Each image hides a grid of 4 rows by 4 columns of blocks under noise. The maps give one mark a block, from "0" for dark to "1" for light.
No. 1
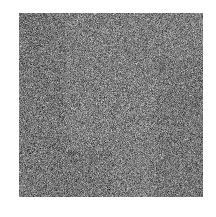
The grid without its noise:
0 1 1 1
0 1 1 0
0 1 1 0
0 0 1 0
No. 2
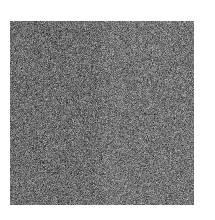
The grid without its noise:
0 0 1 1
0 0 1 1
0 0 1 1
0 0 1 1
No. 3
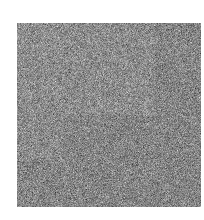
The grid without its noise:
1 1 1 0
1 1 1 0
1 0 0 0
0 0 0 0
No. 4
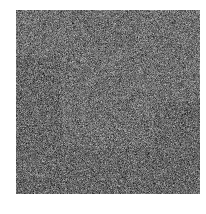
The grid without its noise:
1 1 1 1
0 1 1 1
0 1 1 0
0 0 0 0
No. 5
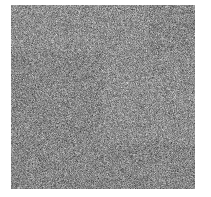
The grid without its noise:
1 1 1 0
0 0 1 1
0 0 1 1
0 0 0 0
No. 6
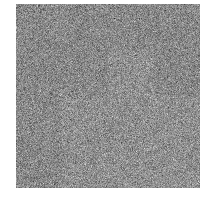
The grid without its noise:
0 0 0 0
0 0 1 0
0 1 1 1
0 1 1 1
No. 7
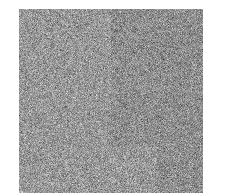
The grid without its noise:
1 1 0 0
1 1 0 0
1 1 0 0
1 1 1 0
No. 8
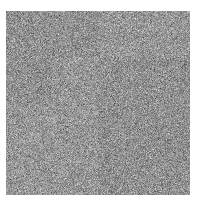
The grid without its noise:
0 0 1 1
0 1 0 0
1 1 0 0
1 1 0 0
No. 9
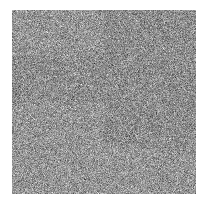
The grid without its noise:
1 1 0 0
0 0 0 0
1 1 0 0
1 1 1 1
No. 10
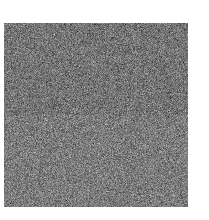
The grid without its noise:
0 0 0 0
0 0 0 0
1 1 1 1
1 1 1 1
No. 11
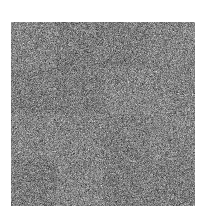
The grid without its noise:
1 0 0 1
0 0 1 1
1 1 0 1
0 1 0 0
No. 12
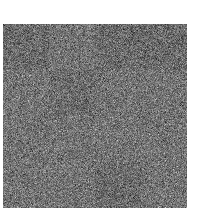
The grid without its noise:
0 1 0 0
1 0 1 1
1 1 1 1
1 1 0 1
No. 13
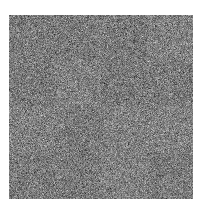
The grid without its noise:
0 0 0 1
0 1 0 0
1 0 1 1
0 0 1 0
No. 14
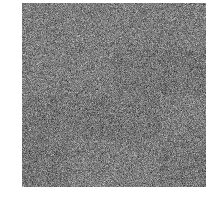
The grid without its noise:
1 1 1 1
1 1 0 0
0 0 0 1
0 1 1 0
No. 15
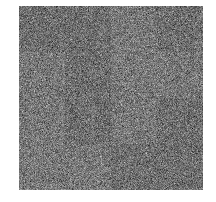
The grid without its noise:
0 0 1 0
1 0 1 1
1 0 1 0
1 1 0 0
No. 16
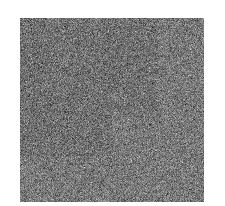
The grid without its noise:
0 0 0 1
0 0 0 1
0 0 1 1
1 1 1 1
